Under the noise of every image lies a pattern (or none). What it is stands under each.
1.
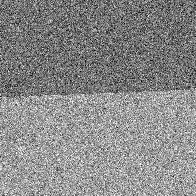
a sharp edge
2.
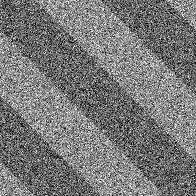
diagonal stripes
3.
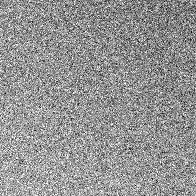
a smooth slope
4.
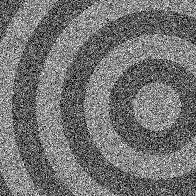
rings round one point
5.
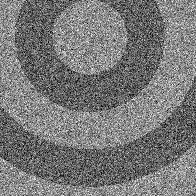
rings round one point
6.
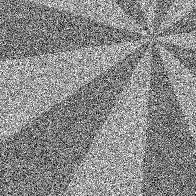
spokes from one point
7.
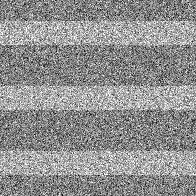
horizontal stripes
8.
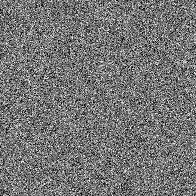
only noise
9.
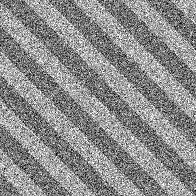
diagonal stripes
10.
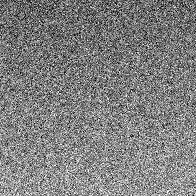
a smooth slope
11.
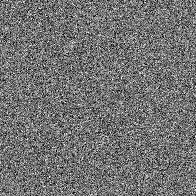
only noise
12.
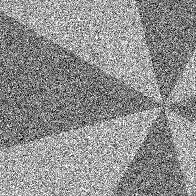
spokes from one point
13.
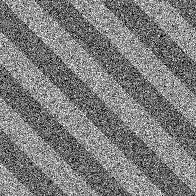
diagonal stripes
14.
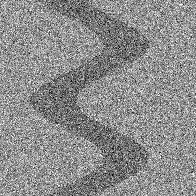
a wavy band
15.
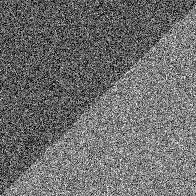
a sharp edge
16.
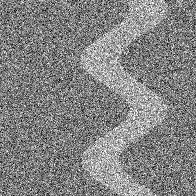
a wavy band
